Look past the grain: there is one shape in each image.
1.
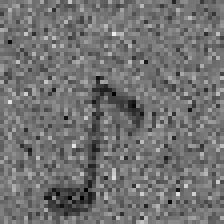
musical note
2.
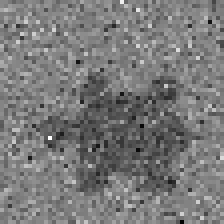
turtle
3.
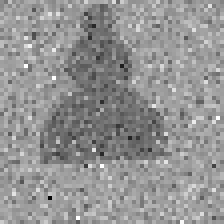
chess pawn
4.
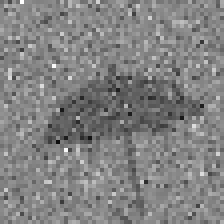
umbrella
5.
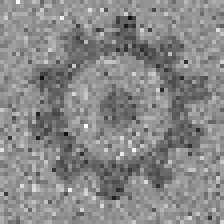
gear
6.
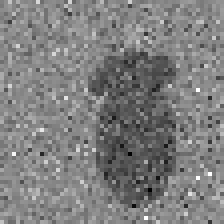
footprint
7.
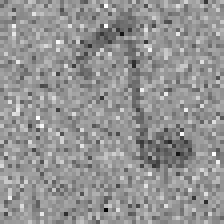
musical note
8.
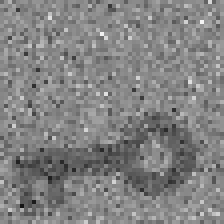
key
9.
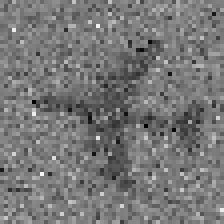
airplane
